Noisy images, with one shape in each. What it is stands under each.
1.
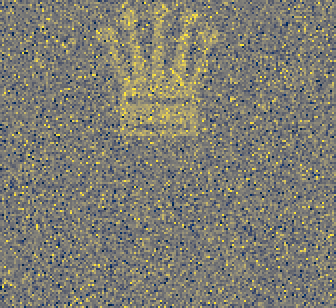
light chess queen, top middle
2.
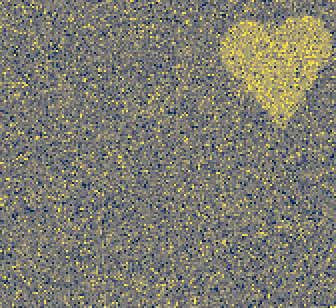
light heart, top right
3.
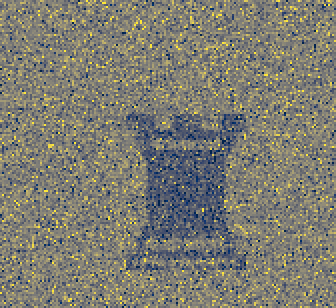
dark chess rook
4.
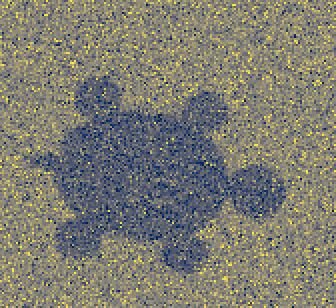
dark turtle
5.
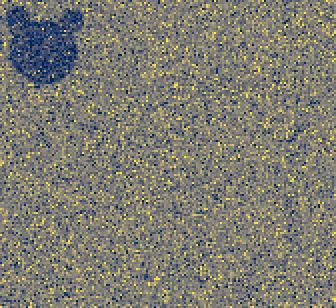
dark bear's head, top left
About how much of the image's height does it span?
a quarter
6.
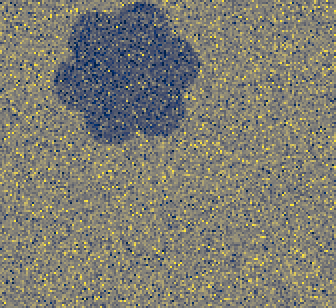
dark flower
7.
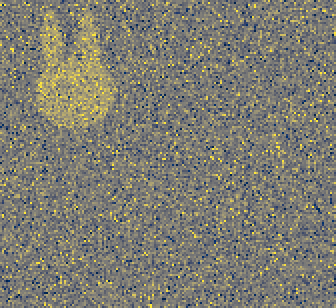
light rabbit's head, top left
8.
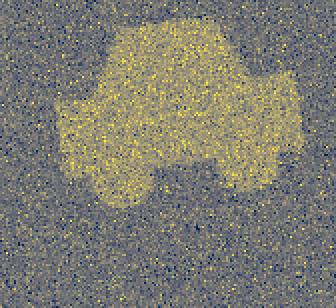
light car
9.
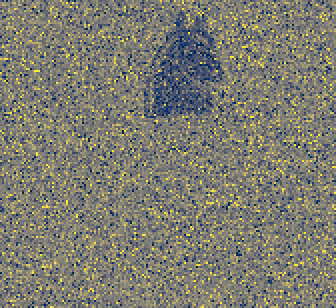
dark chess knight, top middle
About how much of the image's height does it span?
a third
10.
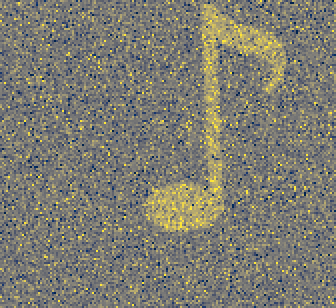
light musical note
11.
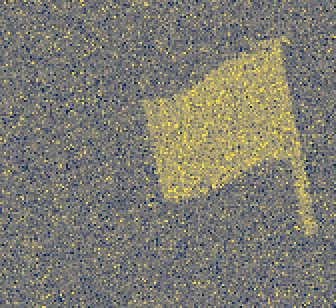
light flag
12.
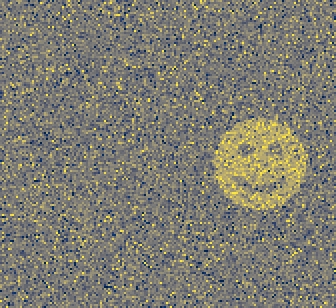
light smiling face, middle right
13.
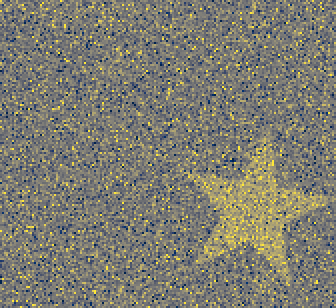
light star
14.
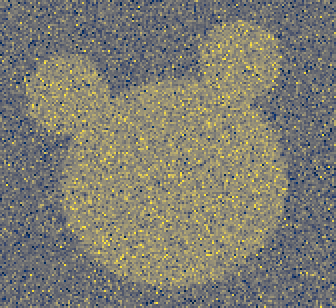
light bear's head
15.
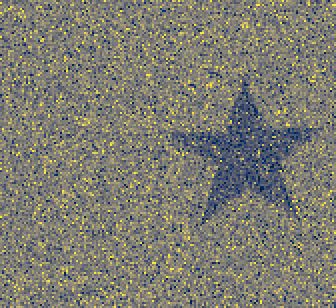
dark star
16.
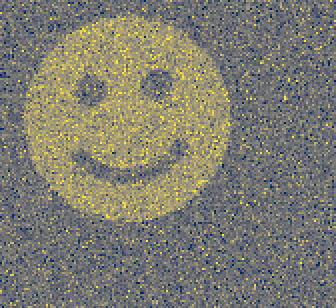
light smiling face
